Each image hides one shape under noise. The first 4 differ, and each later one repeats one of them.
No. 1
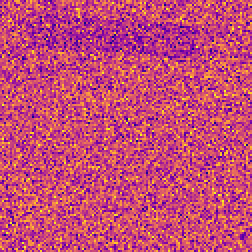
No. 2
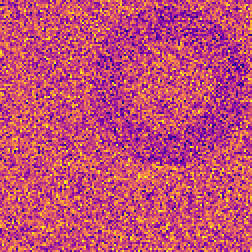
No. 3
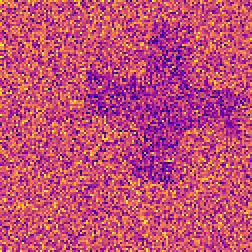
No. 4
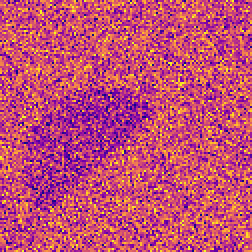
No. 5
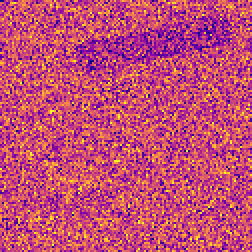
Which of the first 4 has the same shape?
1
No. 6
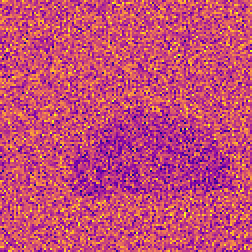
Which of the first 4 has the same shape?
4
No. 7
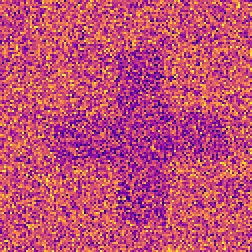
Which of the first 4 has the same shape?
3
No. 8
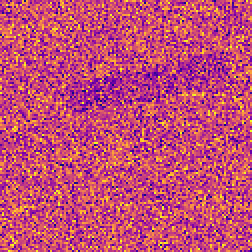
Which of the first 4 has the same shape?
1
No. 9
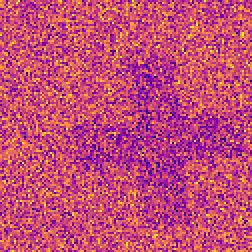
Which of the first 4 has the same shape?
3
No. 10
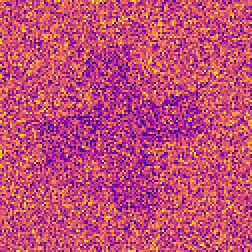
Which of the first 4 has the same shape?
3
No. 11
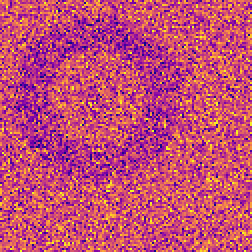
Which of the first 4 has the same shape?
2
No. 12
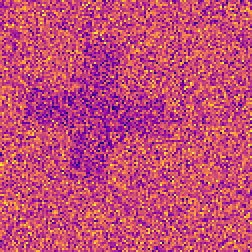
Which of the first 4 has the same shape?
3
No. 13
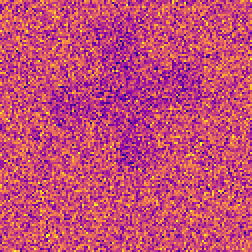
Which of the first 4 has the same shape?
3
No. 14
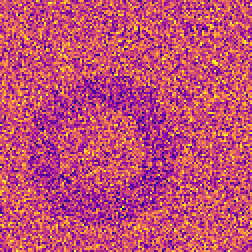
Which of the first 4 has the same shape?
2
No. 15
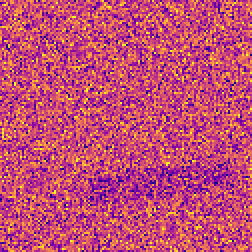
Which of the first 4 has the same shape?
1
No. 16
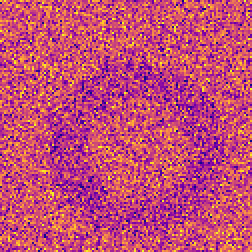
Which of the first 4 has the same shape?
2
